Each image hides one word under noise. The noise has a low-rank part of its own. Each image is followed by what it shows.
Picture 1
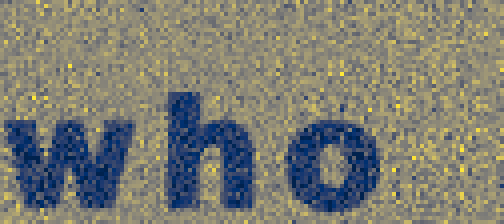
who
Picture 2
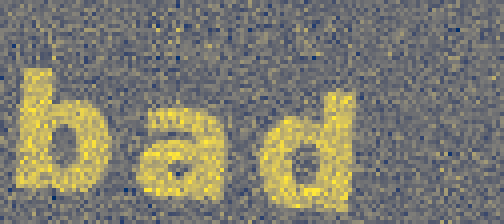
bad
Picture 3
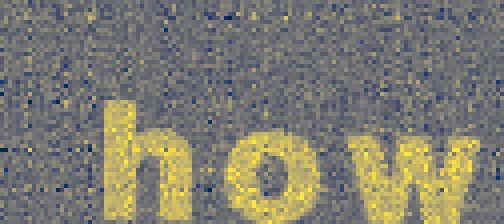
how
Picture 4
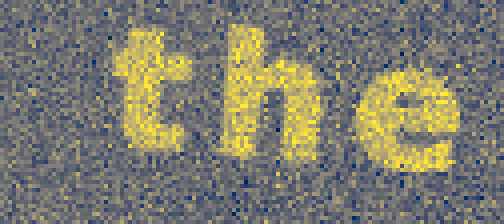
the
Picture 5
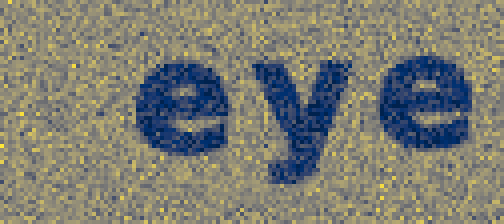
eye
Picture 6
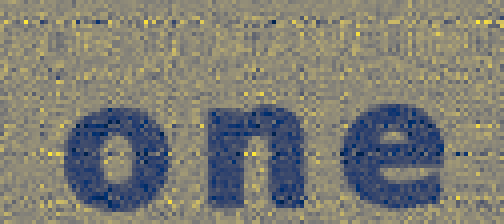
one
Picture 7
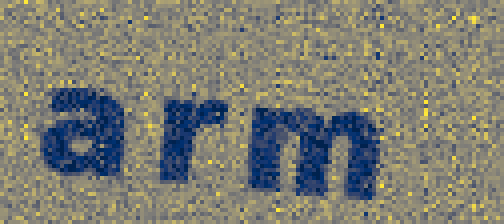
arm
